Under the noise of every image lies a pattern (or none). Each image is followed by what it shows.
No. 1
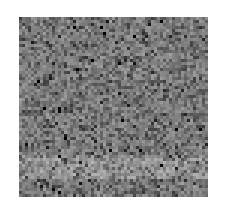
one horizontal stripe
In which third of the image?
bottom
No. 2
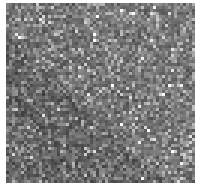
a sharp edge
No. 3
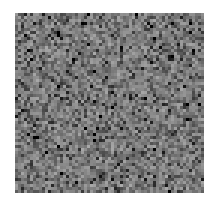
only noise
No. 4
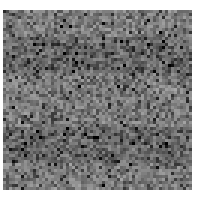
horizontal stripes
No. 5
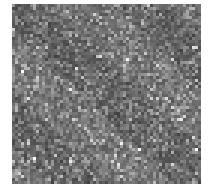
diagonal stripes
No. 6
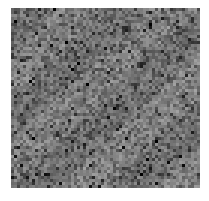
diagonal stripes
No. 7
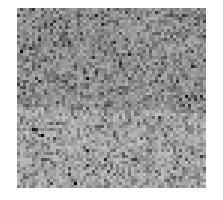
a sharp edge
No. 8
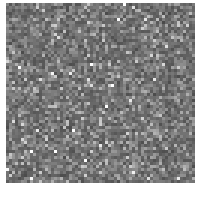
only noise
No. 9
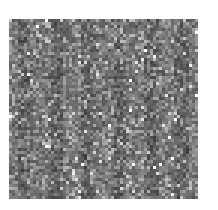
vertical stripes
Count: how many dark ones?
6
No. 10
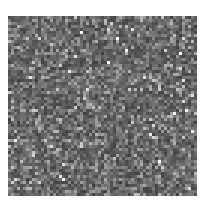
only noise
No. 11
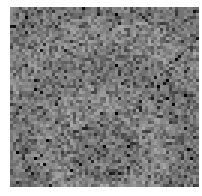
rings round one point
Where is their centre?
bottom middle
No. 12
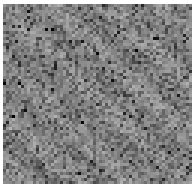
diagonal stripes
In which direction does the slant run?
top left to bottom right
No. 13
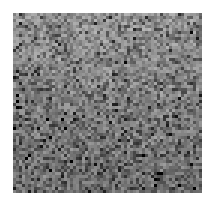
a smooth slope
